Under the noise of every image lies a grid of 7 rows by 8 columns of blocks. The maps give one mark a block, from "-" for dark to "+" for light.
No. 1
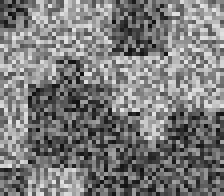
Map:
- + + + - - + +
+ + + + - - + +
+ + - + + + + +
+ - - - + + + +
+ - - - - + - -
+ - - - - - - -
- + + - - - - -
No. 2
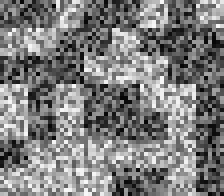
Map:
- - + - - + - +
+ + - - + - - -
- - - + + + - -
+ - + - - + + -
+ - + - - - + -
- + + + + + + -
+ + + + - - + -
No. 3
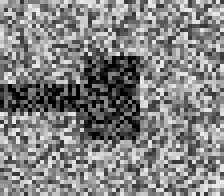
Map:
+ + + + + + + +
+ + + + + + + +
+ + + - - + + +
- - - - - + + +
+ + + - - + + +
+ + + + + + + +
+ + + + + + + +
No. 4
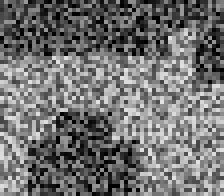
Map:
- - - - - - - -
- - - - - - + -
+ + + + + + + -
+ + + + + + + +
+ + - - + + + +
+ - - - - + + +
+ - - - - + + +
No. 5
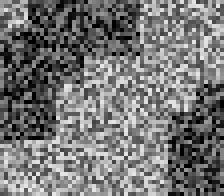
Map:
+ - - - - + + +
- - - - - + + +
- - - + + + + +
- - + + + + + -
- - + + + + - -
+ + + + + + - -
+ + + + + + - -
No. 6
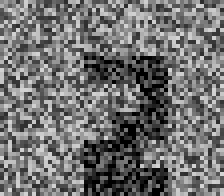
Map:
+ + + + + + + +
+ + + + + + + +
+ + + - - - + +
+ + + + + - + +
+ + + + - - + +
+ + + - - + + +
+ + + - - - + +
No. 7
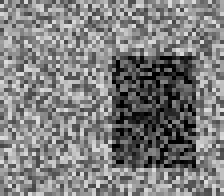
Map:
+ + + + + + + +
+ + + + + + + +
+ + + + - - - +
+ + + + - - - +
+ + + + - - - +
+ + + + - - - +
+ + + + + + + +
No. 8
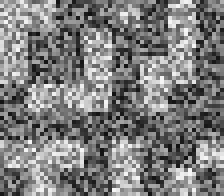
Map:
+ + - - + - + -
+ - - + - - + -
+ - - + - + + -
- + + + - + - -
- - - - - - - -
+ + + - + - - +
- + - - + - + -
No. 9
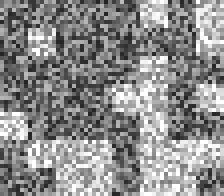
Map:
- - - - - + - +
- + - - - - - +
- - - - - + - -
- - - - + + - +
+ - - - - + - -
- + + + - + + +
- - + + - + + -
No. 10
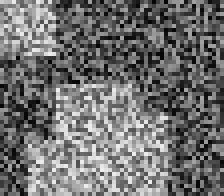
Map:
+ + - - - - - -
+ + - - - - - -
- - - - - - - -
- - + + + - - -
- - + + + + - -
- + + + + + - -
- + + + + + - -
